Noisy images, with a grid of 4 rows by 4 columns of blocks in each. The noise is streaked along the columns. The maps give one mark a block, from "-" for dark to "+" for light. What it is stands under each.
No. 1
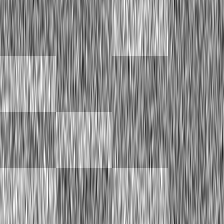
- - + -
+ - - -
- + - -
+ - + -
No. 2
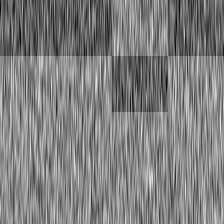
- - + -
+ + - +
+ + + +
+ + + +
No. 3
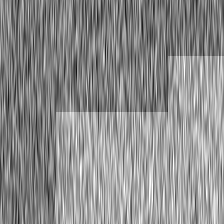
- - - -
- - - +
- + + +
- + + +
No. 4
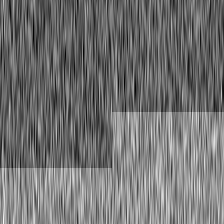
- - - -
- - - -
- - + +
+ + + +
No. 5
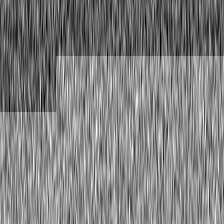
- - - -
- + + +
+ + + +
+ + + +
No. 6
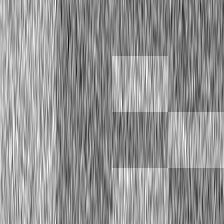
+ - - -
+ - + -
+ - - +
+ - + -
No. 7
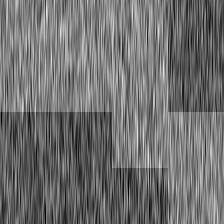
+ + + -
+ + + -
- - + +
- - - +
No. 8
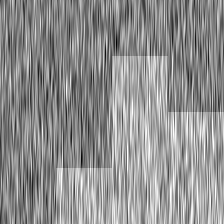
- - - -
- - + -
- - + +
- + + +
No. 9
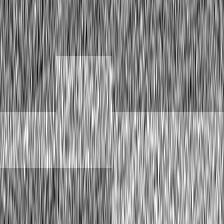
- - - -
- + - -
+ + + +
- - + +
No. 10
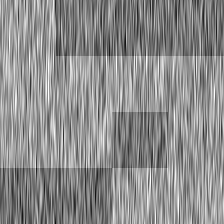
+ - - -
+ + + +
+ + - +
- - + +
